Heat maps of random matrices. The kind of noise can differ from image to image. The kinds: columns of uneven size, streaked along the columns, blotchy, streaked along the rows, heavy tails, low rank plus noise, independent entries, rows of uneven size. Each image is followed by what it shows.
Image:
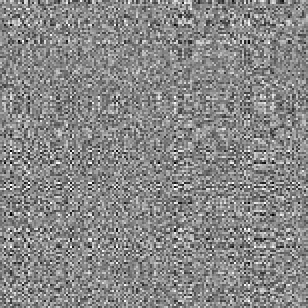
low rank plus noise
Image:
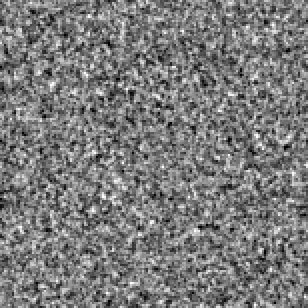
blotchy
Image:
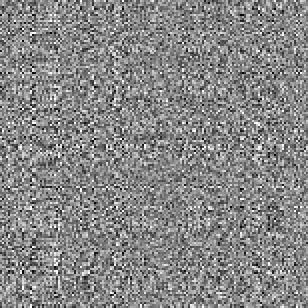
low rank plus noise
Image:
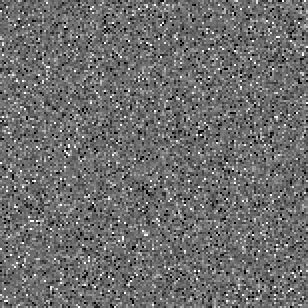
heavy tails
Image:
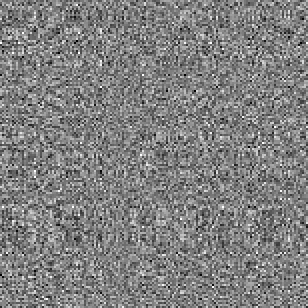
low rank plus noise
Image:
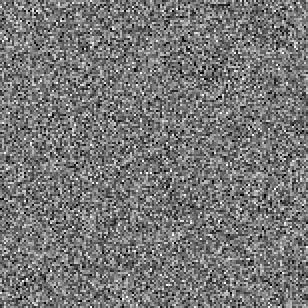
independent entries
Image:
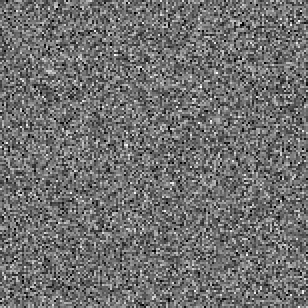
independent entries
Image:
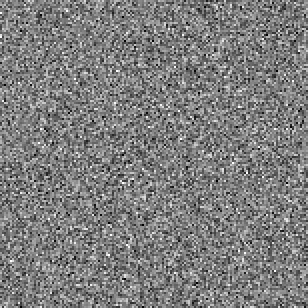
independent entries
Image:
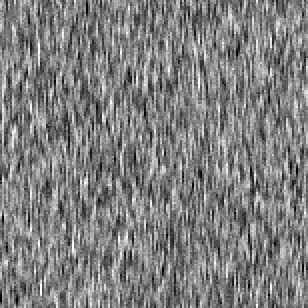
streaked along the columns
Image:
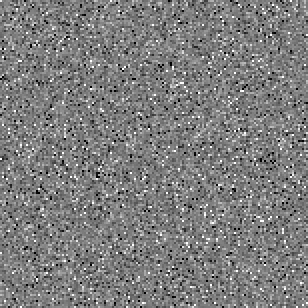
heavy tails
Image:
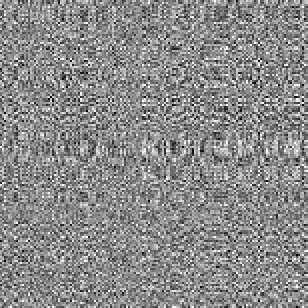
low rank plus noise
